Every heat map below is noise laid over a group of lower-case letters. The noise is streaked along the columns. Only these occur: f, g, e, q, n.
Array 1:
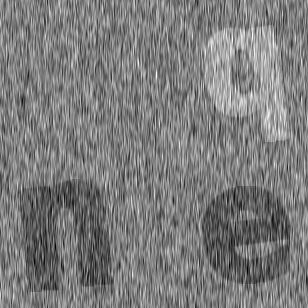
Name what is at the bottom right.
e
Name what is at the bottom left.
n
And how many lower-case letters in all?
3
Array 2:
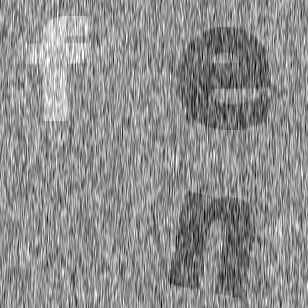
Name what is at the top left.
f
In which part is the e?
top right
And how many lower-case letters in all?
3
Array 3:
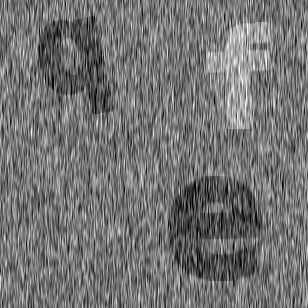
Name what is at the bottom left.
nothing
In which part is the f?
top right
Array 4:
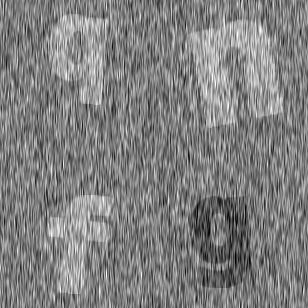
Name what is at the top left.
q
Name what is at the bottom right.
g
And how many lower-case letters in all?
4
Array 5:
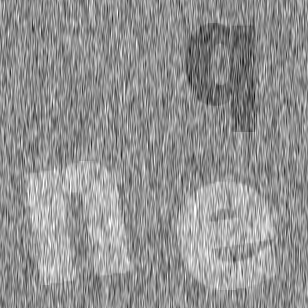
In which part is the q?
top right
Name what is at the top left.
nothing
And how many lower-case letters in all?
3
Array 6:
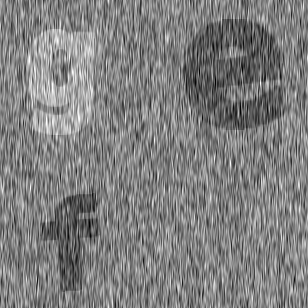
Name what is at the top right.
e
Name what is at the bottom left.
f
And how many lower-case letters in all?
3
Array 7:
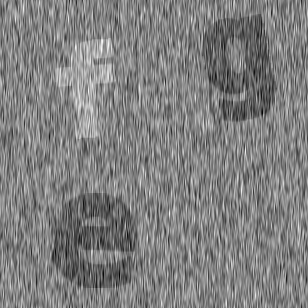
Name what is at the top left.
f
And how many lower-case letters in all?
3
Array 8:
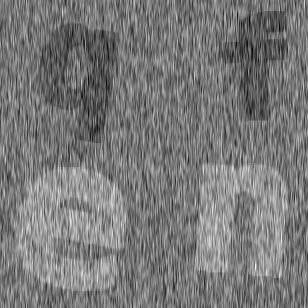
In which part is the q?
top left
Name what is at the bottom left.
e
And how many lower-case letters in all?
4
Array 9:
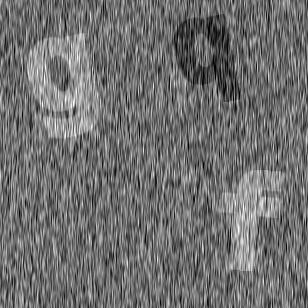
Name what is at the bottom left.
nothing
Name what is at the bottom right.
f
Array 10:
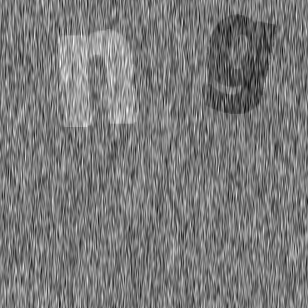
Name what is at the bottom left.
nothing
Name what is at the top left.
n
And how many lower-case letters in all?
2
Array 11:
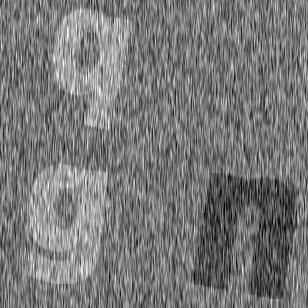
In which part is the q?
top left
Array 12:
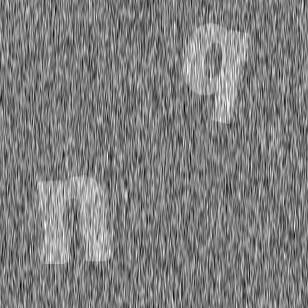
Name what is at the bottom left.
n
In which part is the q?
top right
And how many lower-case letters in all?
2
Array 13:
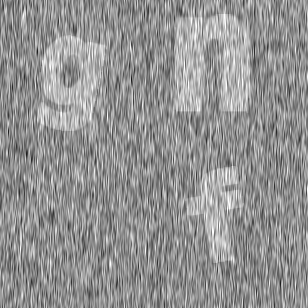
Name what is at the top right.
n
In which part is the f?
bottom right
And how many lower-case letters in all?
3
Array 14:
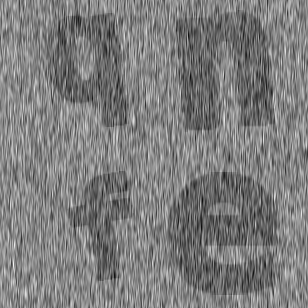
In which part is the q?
top left
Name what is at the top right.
n
